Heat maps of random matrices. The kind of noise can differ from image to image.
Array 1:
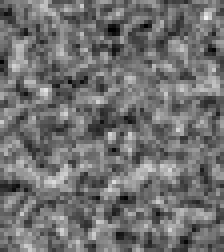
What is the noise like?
blotchy
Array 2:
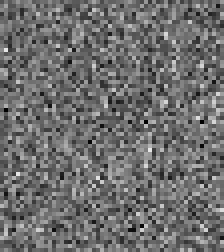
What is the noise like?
low rank plus noise
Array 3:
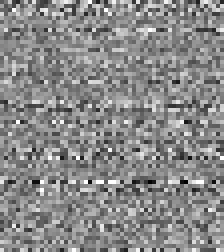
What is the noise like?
rows of uneven size
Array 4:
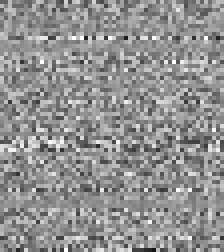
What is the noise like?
rows of uneven size
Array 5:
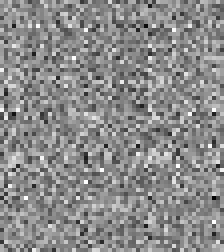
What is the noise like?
low rank plus noise
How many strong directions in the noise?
five to eight
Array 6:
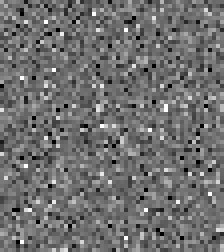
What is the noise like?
heavy tails
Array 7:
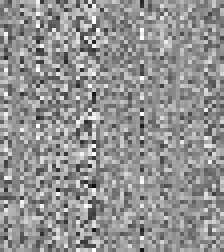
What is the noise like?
columns of uneven size
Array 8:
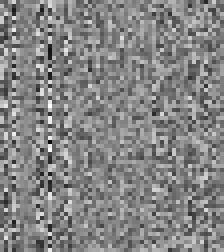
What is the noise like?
columns of uneven size
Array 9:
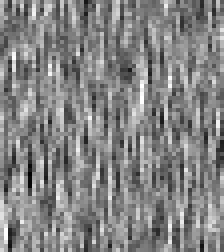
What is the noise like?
streaked along the columns
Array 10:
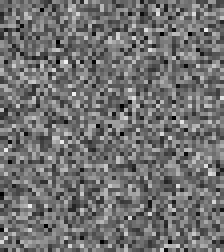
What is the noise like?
independent entries
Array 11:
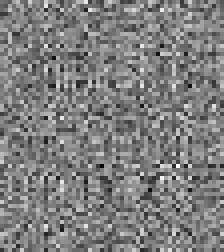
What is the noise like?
low rank plus noise
